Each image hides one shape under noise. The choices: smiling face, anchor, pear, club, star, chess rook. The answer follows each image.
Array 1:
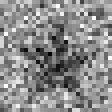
dark star
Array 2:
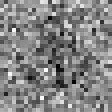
dark anchor
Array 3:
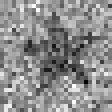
dark star
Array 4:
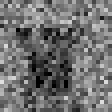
dark chess rook
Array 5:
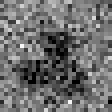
dark club
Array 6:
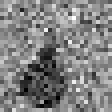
dark pear
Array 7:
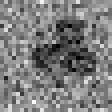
dark club
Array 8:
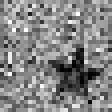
dark star
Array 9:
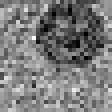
dark smiling face
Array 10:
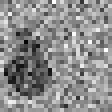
dark pear
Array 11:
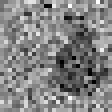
dark pear
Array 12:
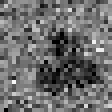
dark club
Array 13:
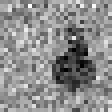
dark pear
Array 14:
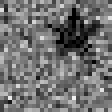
dark star
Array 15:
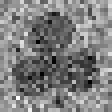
dark club
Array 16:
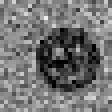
dark smiling face
